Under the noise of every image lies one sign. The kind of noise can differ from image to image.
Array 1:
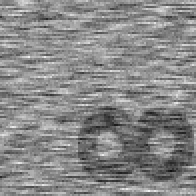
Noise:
streaked along the rows
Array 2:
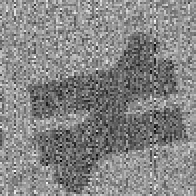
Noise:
columns of uneven size
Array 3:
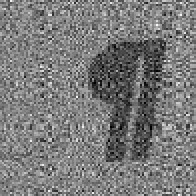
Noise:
low rank plus noise
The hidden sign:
pilcrow
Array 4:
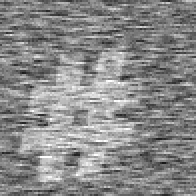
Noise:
streaked along the rows
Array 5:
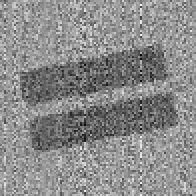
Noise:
columns of uneven size
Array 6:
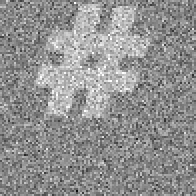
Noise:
independent entries
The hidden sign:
hash sign
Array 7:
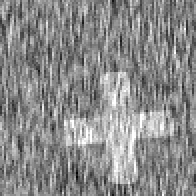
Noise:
streaked along the columns
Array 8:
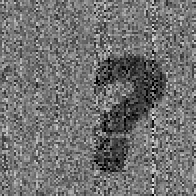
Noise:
columns of uneven size
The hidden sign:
question mark
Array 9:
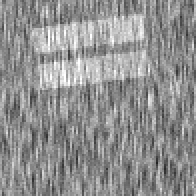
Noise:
streaked along the columns
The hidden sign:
equals sign
